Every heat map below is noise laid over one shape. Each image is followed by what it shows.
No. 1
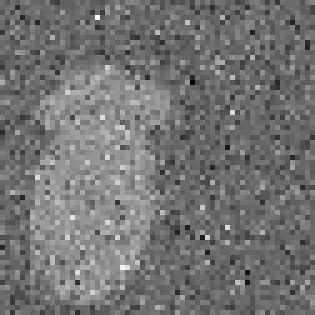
footprint
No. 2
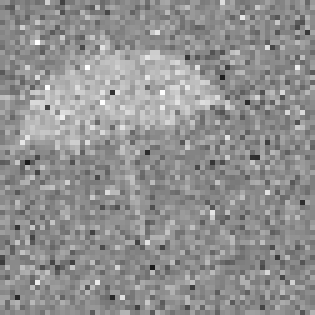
umbrella
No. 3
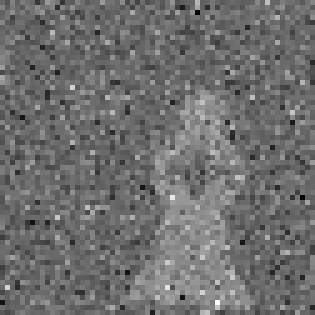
chess bishop
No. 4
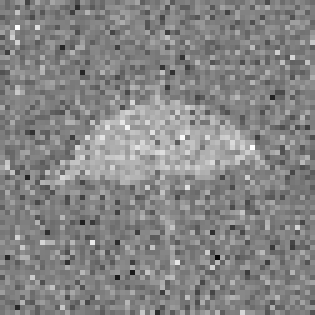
umbrella
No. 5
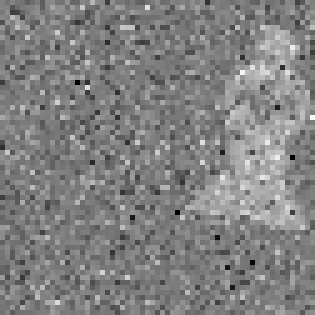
chess bishop
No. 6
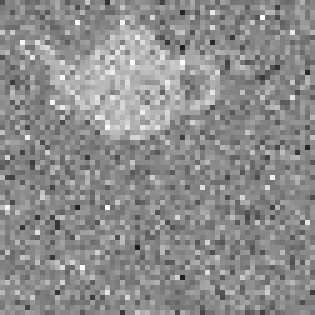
teapot
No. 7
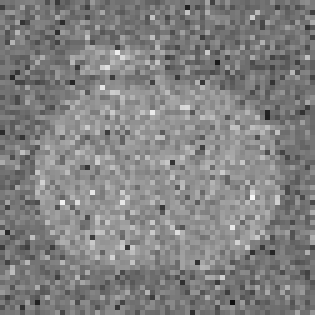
apple
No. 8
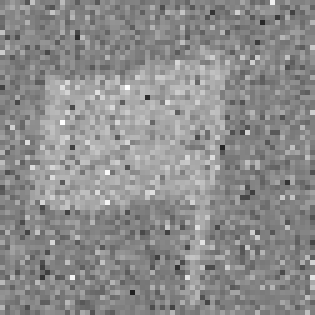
flag
